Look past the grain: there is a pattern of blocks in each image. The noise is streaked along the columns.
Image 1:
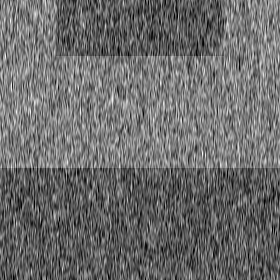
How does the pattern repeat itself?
left and right mirror each other
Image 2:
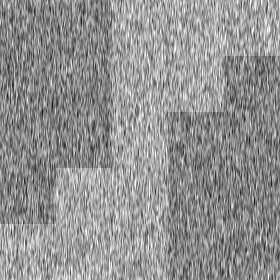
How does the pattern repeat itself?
the same after a half turn
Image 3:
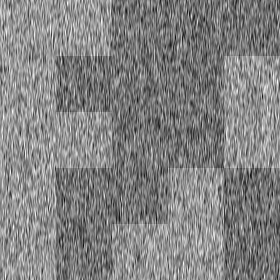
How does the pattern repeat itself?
no symmetry
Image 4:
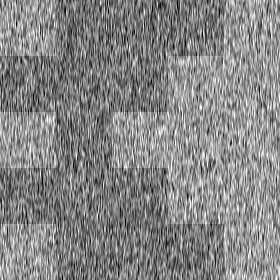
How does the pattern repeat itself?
top and bottom mirror each other
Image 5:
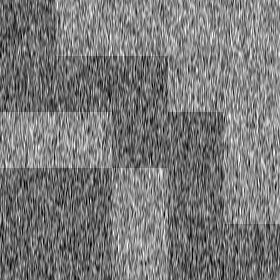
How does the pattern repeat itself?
mirrored about the diagonal from the bottom left
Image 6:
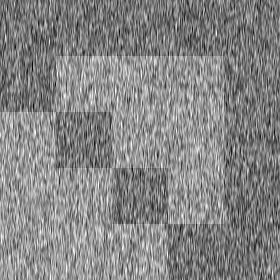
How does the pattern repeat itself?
mirrored about the diagonal from the bottom left
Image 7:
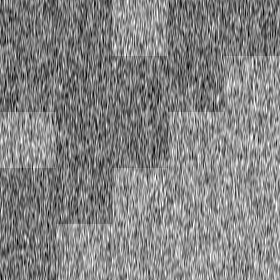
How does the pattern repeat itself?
mirrored about the diagonal from the top left
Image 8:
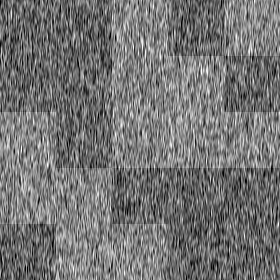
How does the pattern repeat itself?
mirrored about the diagonal from the bottom left
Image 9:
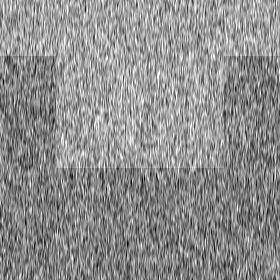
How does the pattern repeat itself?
left and right mirror each other
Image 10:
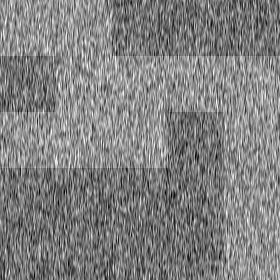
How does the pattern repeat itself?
no symmetry
